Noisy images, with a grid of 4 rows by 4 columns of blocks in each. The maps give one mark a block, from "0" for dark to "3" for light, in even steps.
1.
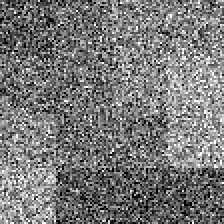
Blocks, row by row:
0 1 2 2
1 1 2 3
2 1 1 3
3 0 0 0
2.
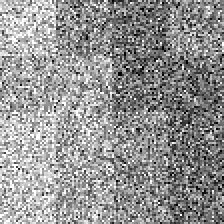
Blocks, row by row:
3 1 0 1
2 2 0 0
3 2 1 0
3 2 1 0
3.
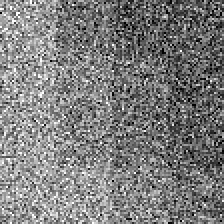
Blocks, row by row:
3 1 0 0
3 2 1 0
3 2 1 0
3 3 2 1
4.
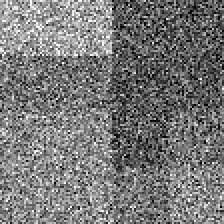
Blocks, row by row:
3 3 0 0
1 1 0 0
2 2 0 1
2 2 1 2
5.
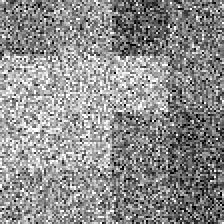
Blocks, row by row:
1 2 0 1
3 3 3 1
3 3 1 0
2 2 1 0
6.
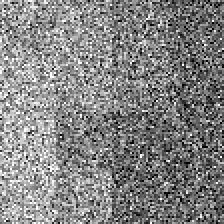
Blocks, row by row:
2 2 1 0
3 2 1 0
3 1 0 0
3 2 0 0
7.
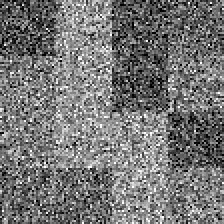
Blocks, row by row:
0 3 0 1
2 3 0 2
2 3 3 0
1 1 3 2
